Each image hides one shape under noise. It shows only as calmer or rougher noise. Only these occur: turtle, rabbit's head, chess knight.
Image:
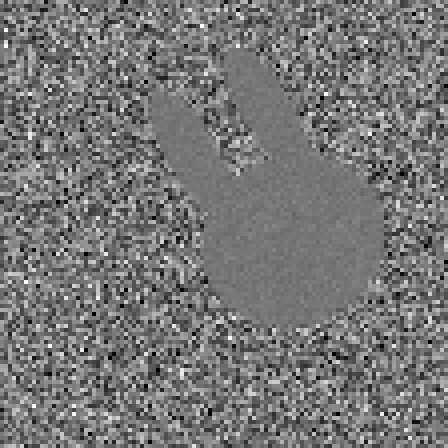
rabbit's head
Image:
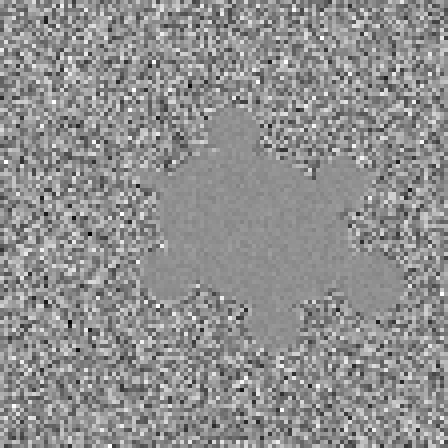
turtle
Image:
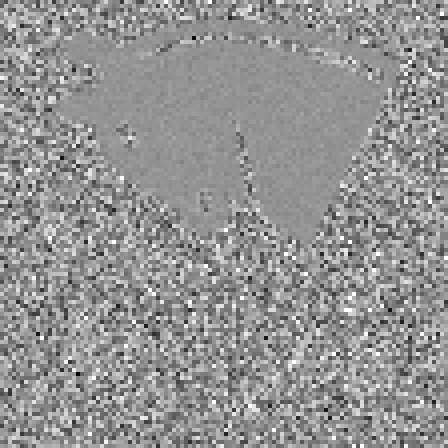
chess knight
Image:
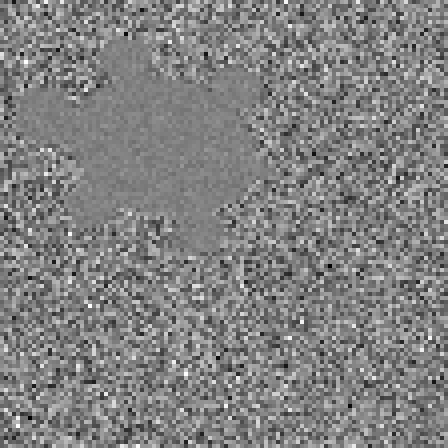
turtle
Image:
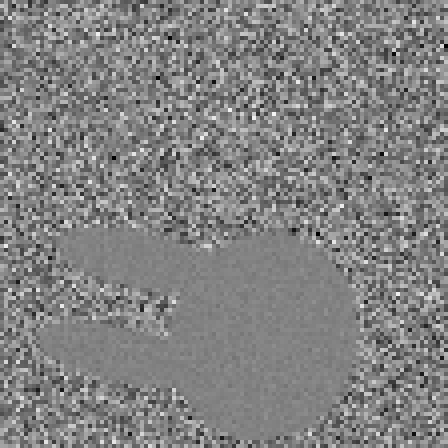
rabbit's head
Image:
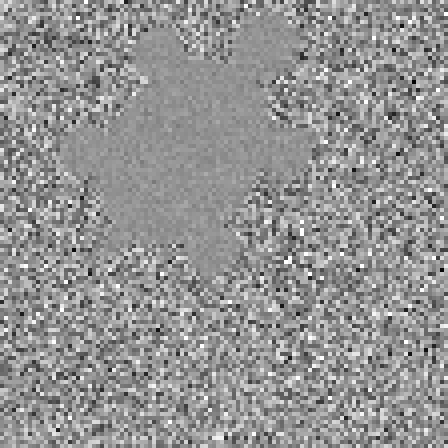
turtle
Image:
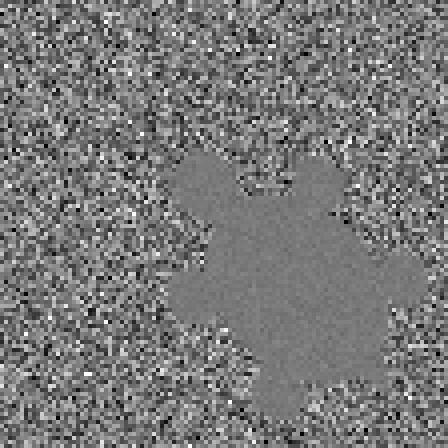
turtle
